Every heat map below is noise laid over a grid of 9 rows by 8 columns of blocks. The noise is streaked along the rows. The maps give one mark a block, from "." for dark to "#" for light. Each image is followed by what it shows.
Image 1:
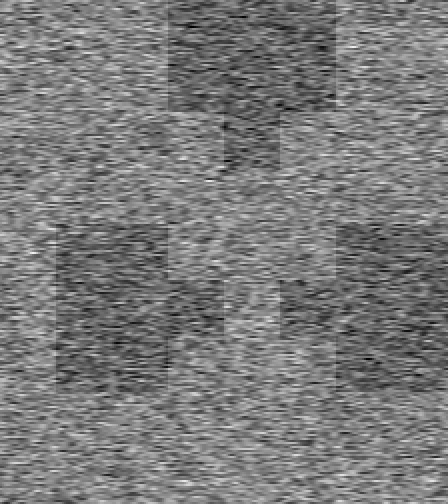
# # # . . . # #
# # # . . . # #
# # # # . # # #
# # # # # # # #
# . . # # # . .
# . . . # . . .
# . . # # # . .
# # # # # # # #
# # # # # # # #
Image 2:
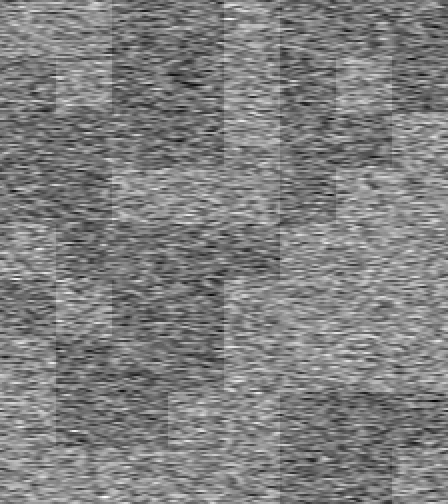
# # . . # . . .
. # . . # . # .
. . . . # . . #
. . # # # . # #
# . . . . # # #
. # . . # # # #
# . . . # # # #
# . . # # . . .
# # # # # . . #
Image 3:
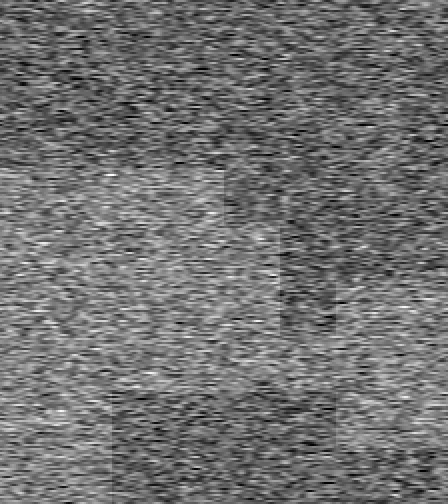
. . . . . . . .
. . . . . . . .
. . . . . . . .
# # # # . . . .
# # # # # . . .
# # # # # . # #
# # # # # # # #
# # . . . . # #
# # . . . . . .
